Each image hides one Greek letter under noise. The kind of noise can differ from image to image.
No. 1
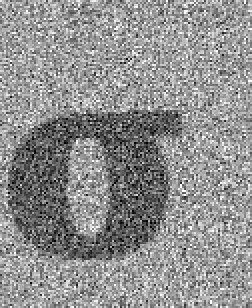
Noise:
low rank plus noise
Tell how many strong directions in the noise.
three or four
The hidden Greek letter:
sigma
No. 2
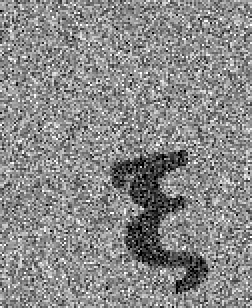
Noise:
independent entries
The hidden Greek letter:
xi
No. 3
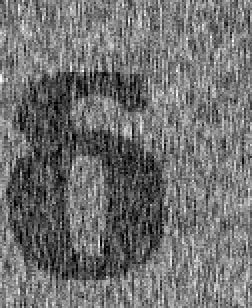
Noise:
streaked along the columns
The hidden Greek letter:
delta
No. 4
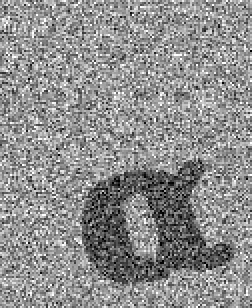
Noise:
low rank plus noise
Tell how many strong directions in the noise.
three or four
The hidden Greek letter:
alpha
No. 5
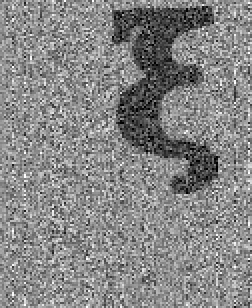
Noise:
columns of uneven size
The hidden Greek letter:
xi
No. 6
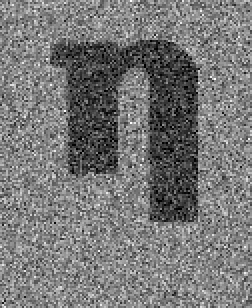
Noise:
independent entries
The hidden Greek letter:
eta
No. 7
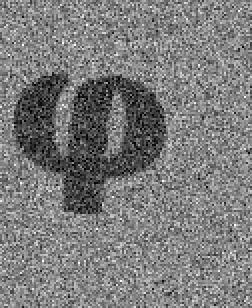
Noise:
independent entries
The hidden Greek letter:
phi
